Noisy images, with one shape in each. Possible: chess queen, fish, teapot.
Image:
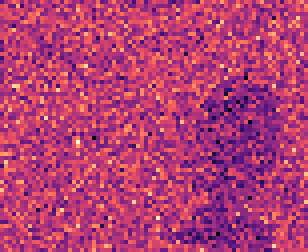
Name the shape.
fish
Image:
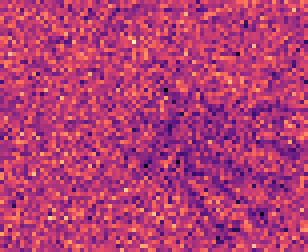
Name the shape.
chess queen
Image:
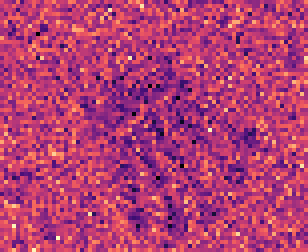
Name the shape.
chess queen
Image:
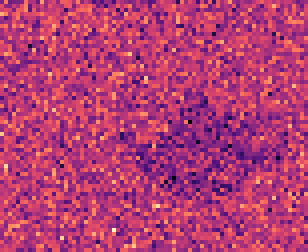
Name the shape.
teapot
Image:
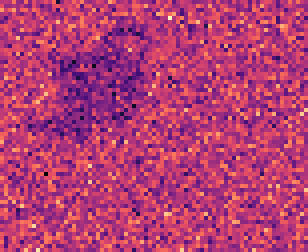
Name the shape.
teapot
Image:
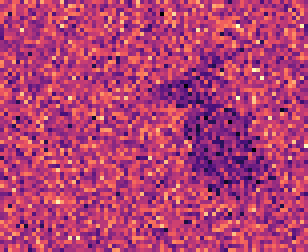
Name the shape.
fish
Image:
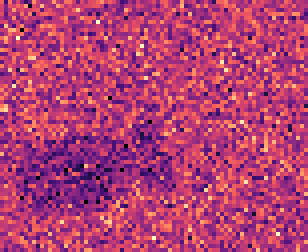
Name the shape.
fish
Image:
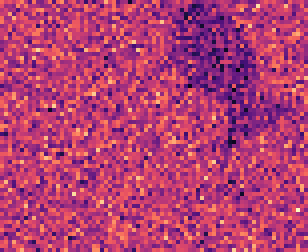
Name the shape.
fish
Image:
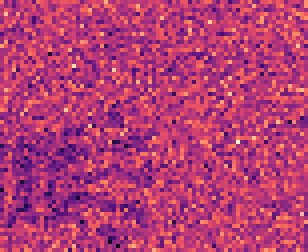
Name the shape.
chess queen
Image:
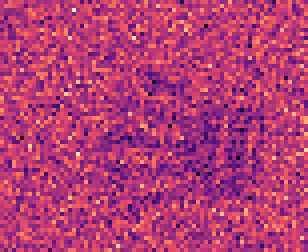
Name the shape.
chess queen
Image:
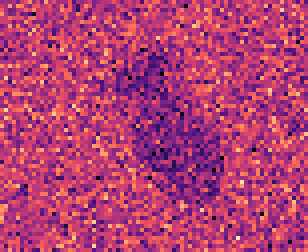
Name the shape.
fish
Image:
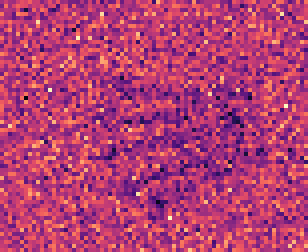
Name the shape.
chess queen
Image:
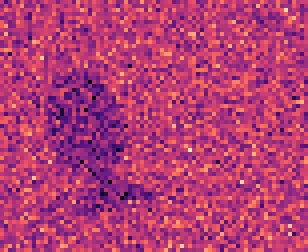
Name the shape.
fish
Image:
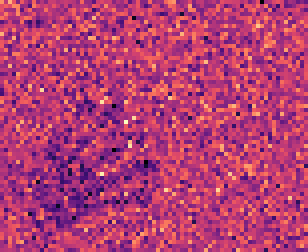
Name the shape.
chess queen
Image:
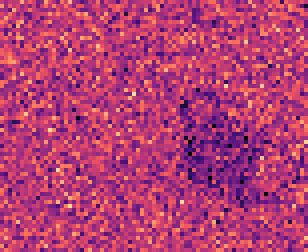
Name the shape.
teapot
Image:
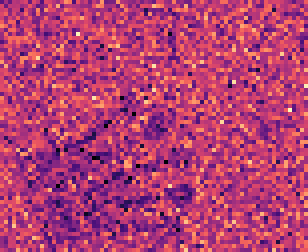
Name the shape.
chess queen
